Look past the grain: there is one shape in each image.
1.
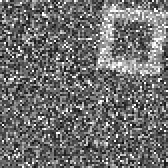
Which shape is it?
square frame
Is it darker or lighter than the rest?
lighter
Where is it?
top right
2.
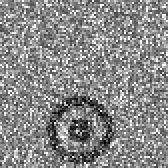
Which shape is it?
bullseye
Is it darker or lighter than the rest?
darker
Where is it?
bottom middle
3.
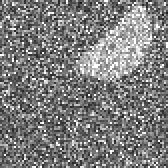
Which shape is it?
half disc
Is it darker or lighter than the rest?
lighter
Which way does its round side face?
down and right
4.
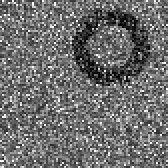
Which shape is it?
ring
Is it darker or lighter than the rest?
darker
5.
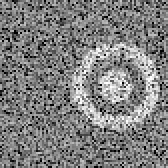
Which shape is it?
bullseye
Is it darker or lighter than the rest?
lighter
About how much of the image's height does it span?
half
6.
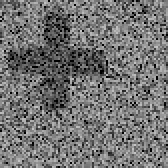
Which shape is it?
cross
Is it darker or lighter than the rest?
darker
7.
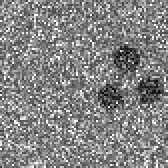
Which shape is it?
three dots
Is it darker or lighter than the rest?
darker
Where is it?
middle right
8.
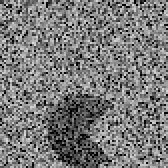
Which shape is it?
disc with a wedge cut out
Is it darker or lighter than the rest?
darker
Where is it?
bottom middle
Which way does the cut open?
right
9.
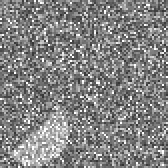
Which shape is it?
half disc
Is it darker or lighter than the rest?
lighter
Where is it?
bottom left
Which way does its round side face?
down and right
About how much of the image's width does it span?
a third
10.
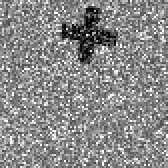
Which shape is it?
cross
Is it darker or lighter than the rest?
darker
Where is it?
top middle
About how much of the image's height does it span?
a third
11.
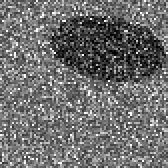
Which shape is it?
ellipse
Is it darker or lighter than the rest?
darker
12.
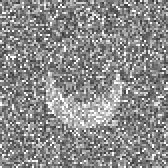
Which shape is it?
crescent
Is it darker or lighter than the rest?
lighter
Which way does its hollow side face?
up
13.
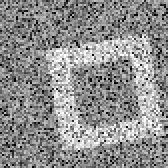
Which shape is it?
square frame
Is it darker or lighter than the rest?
lighter
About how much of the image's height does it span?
two thirds
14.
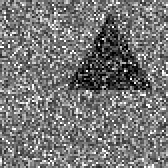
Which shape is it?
triangle
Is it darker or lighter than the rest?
darker
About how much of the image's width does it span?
half
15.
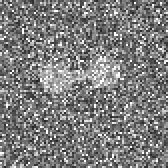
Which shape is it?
dumbbell
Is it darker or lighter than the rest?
lighter
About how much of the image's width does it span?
half
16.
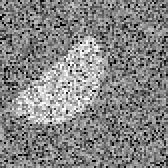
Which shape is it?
half disc
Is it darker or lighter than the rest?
lighter
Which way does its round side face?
down and right
